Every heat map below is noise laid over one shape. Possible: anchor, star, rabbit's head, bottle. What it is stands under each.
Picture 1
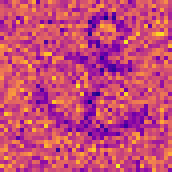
anchor
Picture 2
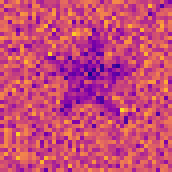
star
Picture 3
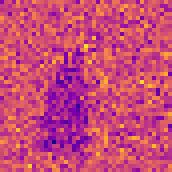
bottle
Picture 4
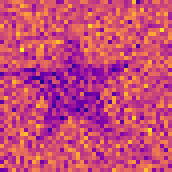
star
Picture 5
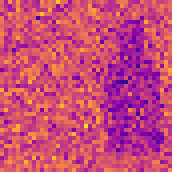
bottle
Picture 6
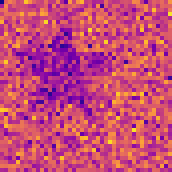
star
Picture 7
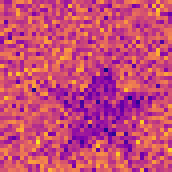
star
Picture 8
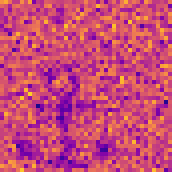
anchor
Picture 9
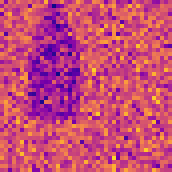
bottle
